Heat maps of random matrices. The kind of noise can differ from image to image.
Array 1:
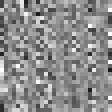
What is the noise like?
columns of uneven size
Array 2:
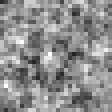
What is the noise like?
blotchy
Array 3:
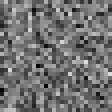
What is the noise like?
independent entries
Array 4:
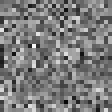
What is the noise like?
low rank plus noise
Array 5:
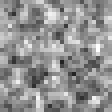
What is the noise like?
blotchy
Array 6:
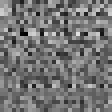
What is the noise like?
rows of uneven size
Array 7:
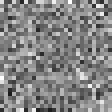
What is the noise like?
low rank plus noise
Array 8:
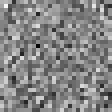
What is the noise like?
low rank plus noise
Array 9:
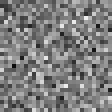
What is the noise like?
independent entries
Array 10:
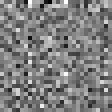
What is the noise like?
low rank plus noise
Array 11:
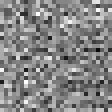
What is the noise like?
low rank plus noise
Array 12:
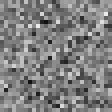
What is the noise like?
independent entries
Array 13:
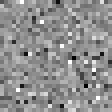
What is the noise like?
heavy tails
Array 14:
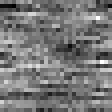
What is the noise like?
streaked along the rows
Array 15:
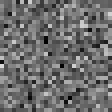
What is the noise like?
independent entries
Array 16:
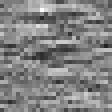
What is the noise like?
streaked along the rows
